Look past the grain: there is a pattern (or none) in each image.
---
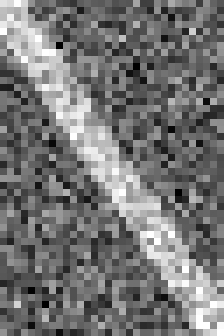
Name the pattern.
a diagonal band
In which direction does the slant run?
top left to bottom right
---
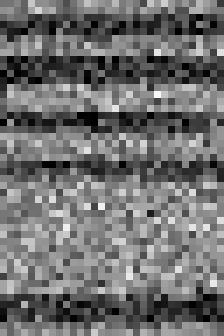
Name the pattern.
bands of rows
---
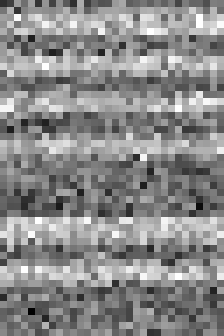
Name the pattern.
bands of rows
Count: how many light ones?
6
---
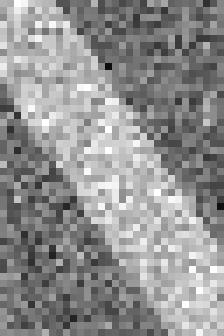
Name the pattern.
a diagonal band
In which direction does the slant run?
top left to bottom right
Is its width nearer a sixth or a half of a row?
a half
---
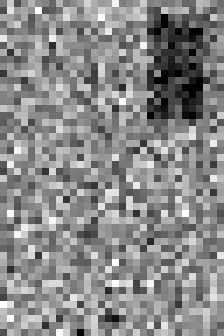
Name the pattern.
one block
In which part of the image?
top right
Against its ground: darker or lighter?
darker
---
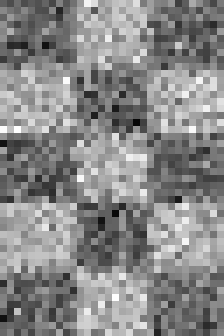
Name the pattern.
a checkerboard
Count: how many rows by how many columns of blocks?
5 by 3
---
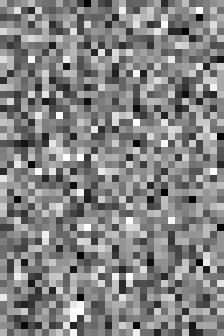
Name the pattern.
only noise
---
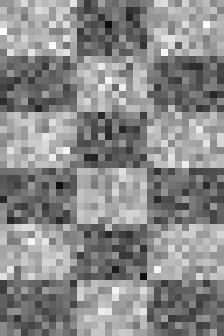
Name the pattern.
a checkerboard
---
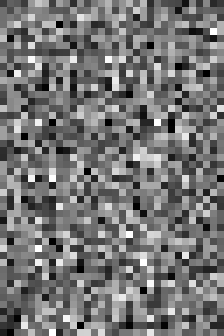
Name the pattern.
only noise
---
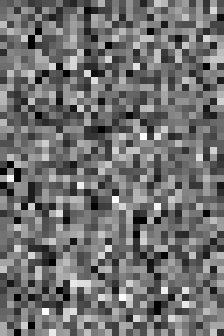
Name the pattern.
only noise
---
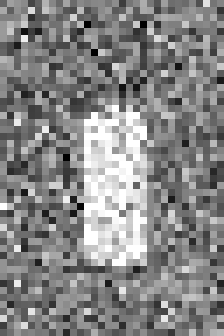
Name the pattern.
one block
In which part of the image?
centre
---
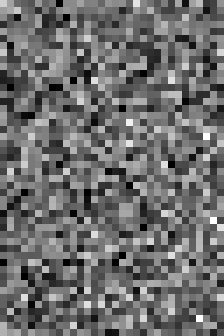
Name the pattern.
only noise
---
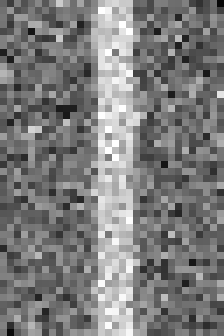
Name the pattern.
one band of columns
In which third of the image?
middle
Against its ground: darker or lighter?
lighter
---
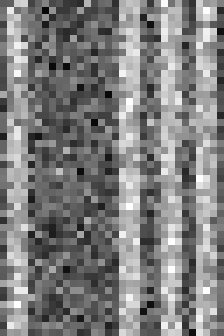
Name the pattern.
bands of columns
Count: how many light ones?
4
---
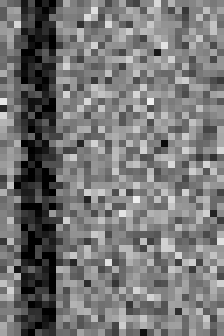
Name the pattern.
one band of columns
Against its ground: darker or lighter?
darker
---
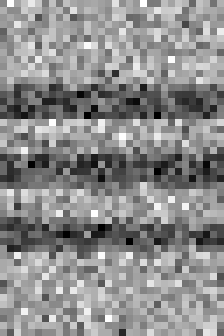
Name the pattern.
bands of rows
